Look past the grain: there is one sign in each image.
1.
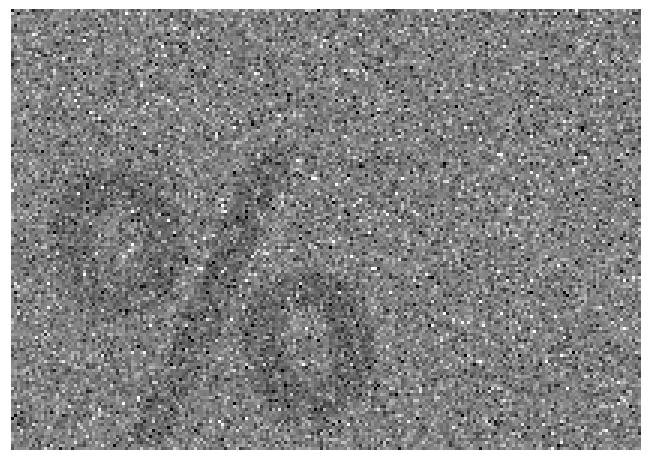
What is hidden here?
dark percent sign
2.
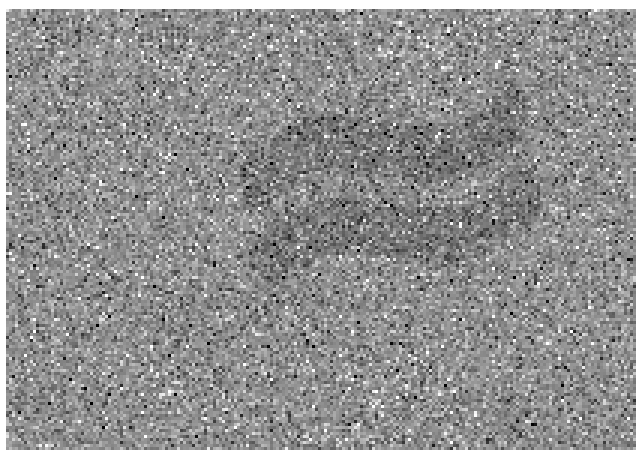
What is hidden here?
dark approximately sign
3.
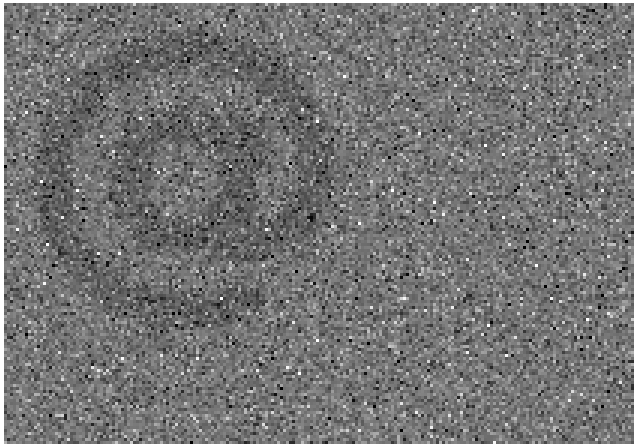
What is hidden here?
dark at sign
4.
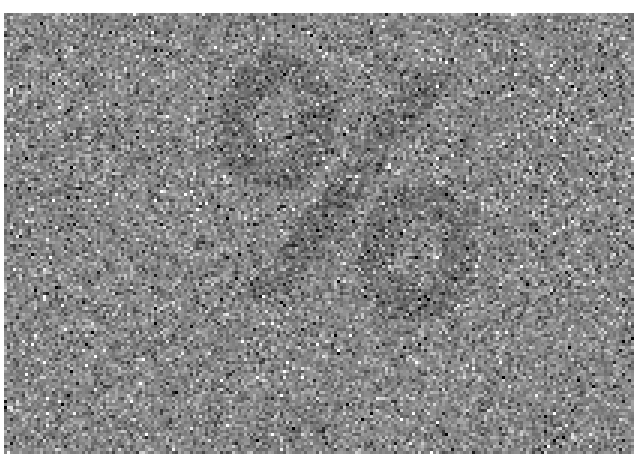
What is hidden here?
dark percent sign
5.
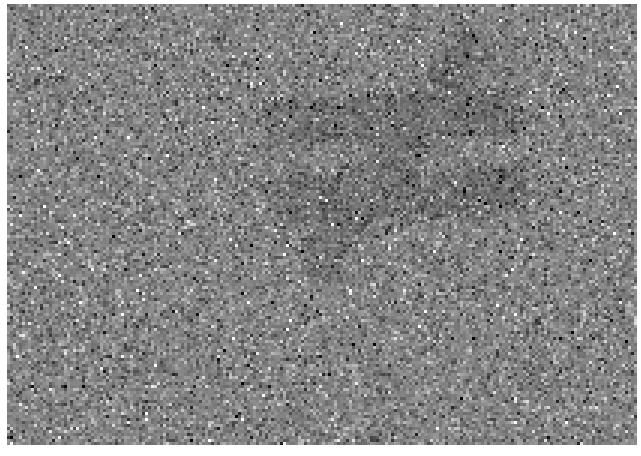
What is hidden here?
dark not-equal sign
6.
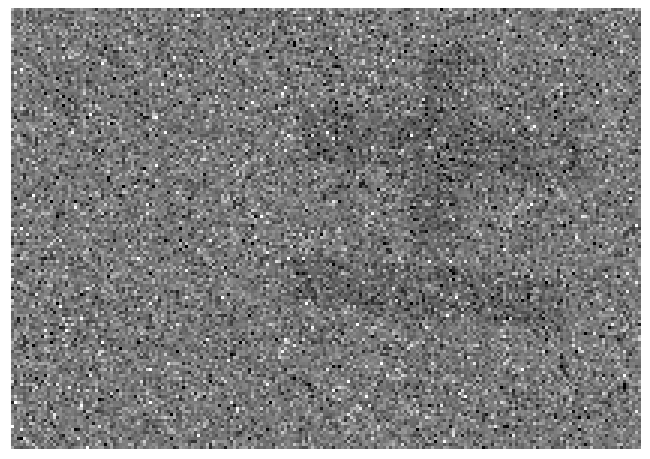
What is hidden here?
dark plus-minus sign
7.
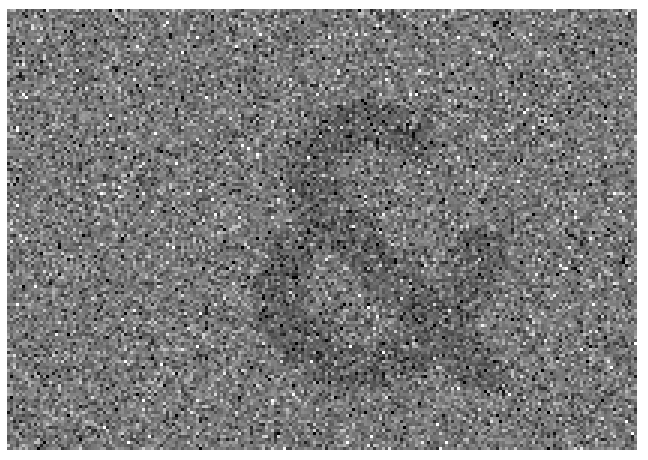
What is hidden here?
dark ampersand
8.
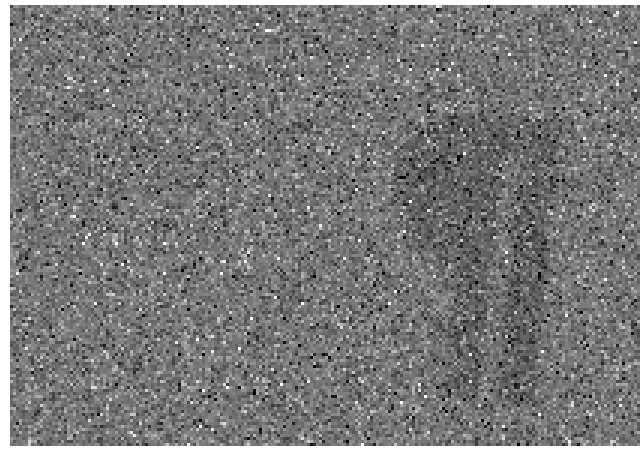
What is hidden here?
dark pilcrow
